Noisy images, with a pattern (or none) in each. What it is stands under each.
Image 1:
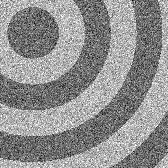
rings round one point
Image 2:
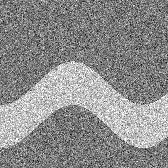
a wavy band
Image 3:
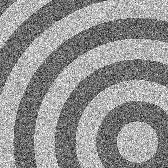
rings round one point
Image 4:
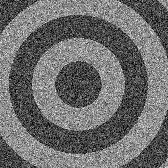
rings round one point
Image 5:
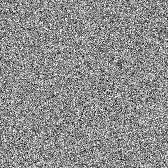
only noise
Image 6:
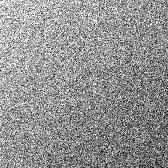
a smooth slope
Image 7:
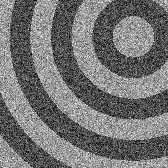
rings round one point
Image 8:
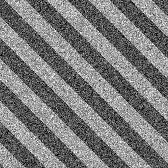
diagonal stripes
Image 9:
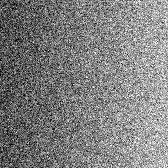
a smooth slope
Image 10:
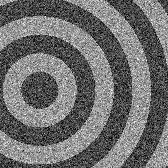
rings round one point
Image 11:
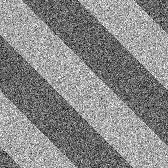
diagonal stripes
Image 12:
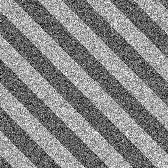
diagonal stripes
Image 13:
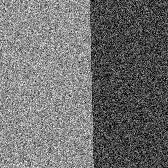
a sharp edge
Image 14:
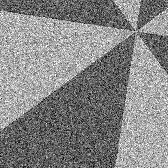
spokes from one point
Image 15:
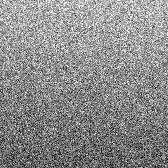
a smooth slope
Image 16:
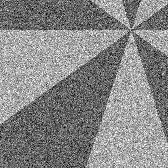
spokes from one point
